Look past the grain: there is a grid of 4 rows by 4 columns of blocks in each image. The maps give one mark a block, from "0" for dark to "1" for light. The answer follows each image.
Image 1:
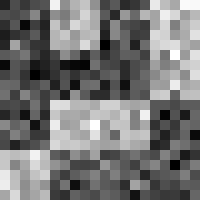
0 1 0 1
0 0 0 1
0 1 1 0
1 0 0 0
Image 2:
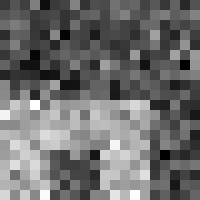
0 0 0 0
0 0 0 0
1 1 1 0
1 0 1 0
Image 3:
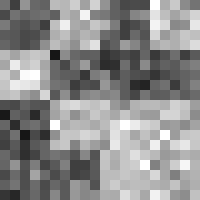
0 1 0 1
1 0 0 0
0 1 1 1
0 0 1 1
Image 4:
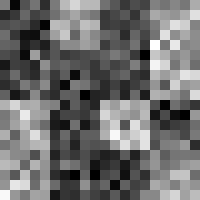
0 1 0 1
0 0 0 1
1 0 1 0
1 0 0 1
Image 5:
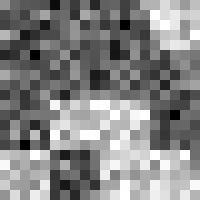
0 0 0 1
0 0 0 0
0 1 1 0
1 0 1 1
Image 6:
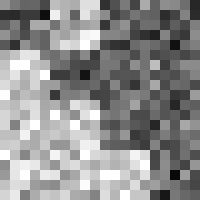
0 1 0 0
1 0 0 0
1 1 0 0
1 1 1 0
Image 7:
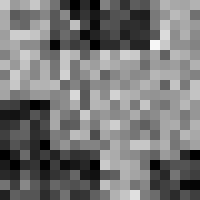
1 0 0 1
1 1 1 1
0 1 1 1
0 0 1 0
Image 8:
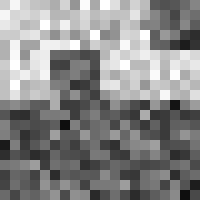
1 1 1 0
1 0 1 1
0 0 0 0
0 0 0 0
